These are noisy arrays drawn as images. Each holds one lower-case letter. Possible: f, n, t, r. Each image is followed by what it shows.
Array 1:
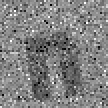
dark n
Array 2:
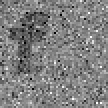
dark f
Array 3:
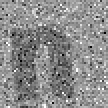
dark n
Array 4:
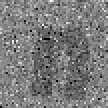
dark n
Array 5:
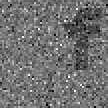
dark f
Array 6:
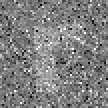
light r
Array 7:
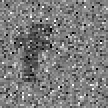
dark f
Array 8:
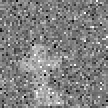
light t
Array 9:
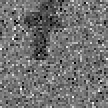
dark f
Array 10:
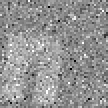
light n
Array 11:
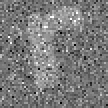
light r
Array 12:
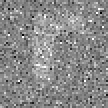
light r
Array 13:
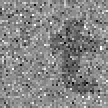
dark t
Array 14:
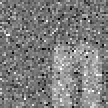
light n
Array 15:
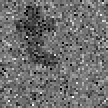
dark t
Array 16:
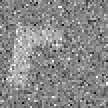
light r
